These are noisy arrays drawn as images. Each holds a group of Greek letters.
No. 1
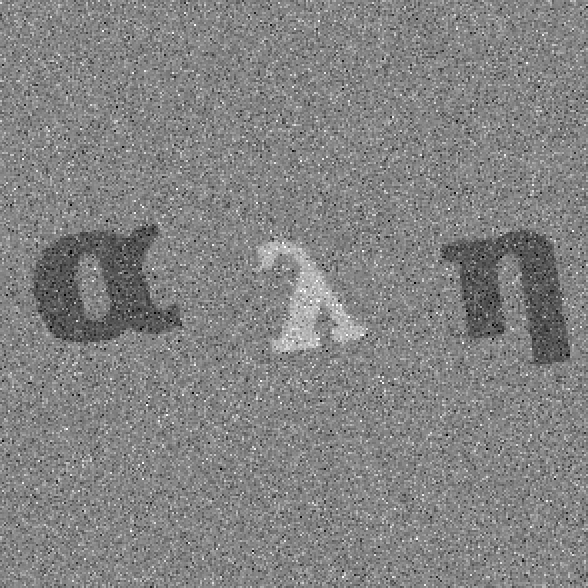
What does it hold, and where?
middle left: dark alpha; centre: light lambda; middle right: dark eta
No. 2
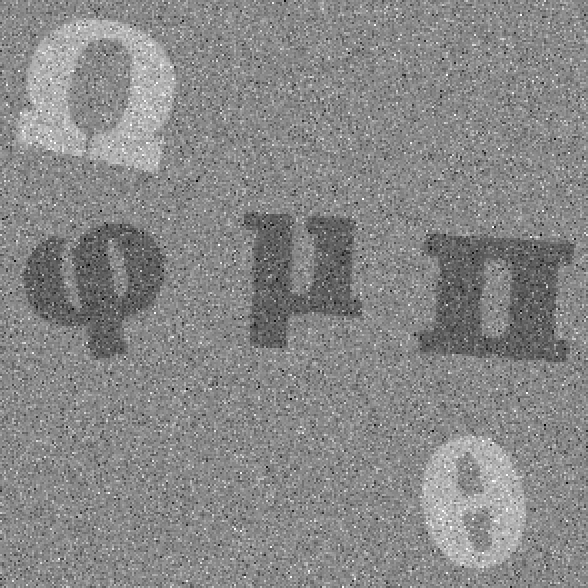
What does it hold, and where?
top left: light omega; middle left: dark phi; centre: dark mu; middle right: dark pi; bottom right: light theta
